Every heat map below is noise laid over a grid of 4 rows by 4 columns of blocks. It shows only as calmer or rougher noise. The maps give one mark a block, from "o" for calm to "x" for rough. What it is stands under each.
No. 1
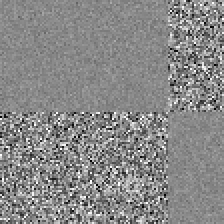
o o o x
o o o x
x x x o
x x x o
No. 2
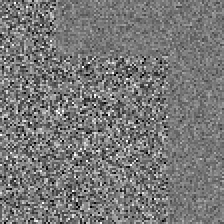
x o o o
x x x o
x x x o
x x x o
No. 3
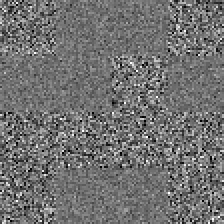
x o o x
o o x o
x x x x
x o o x
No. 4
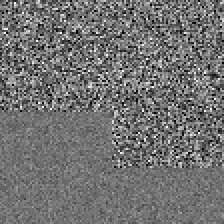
x x x x
x x x x
o o x x
o o o o
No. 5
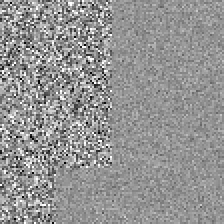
x x o o
x x o o
x x o o
x o o o
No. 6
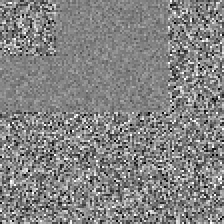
x o o x
o o o x
x x x x
x x x x
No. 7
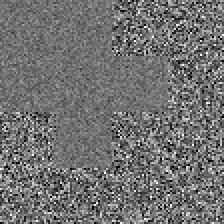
o o x x
o o o x
x o x x
x x x x
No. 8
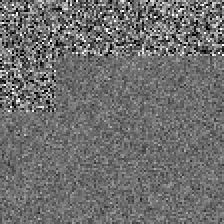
x x x x
x o o o
o o o o
o o o o
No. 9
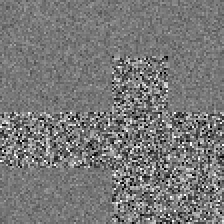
o o o o
o o x o
x x x x
o o x x
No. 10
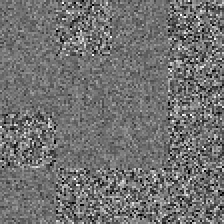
o x o x
o o o x
x o o x
o x x x
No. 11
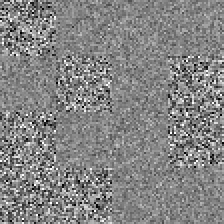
x o o o
o x o x
x o o x
x x o o
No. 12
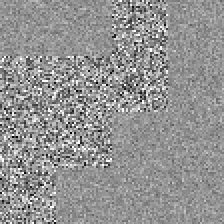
o o x o
x x x o
x x o o
x o o o
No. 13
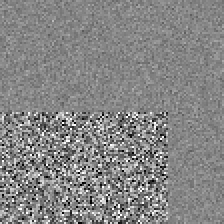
o o o o
o o o o
x x x o
x x x o
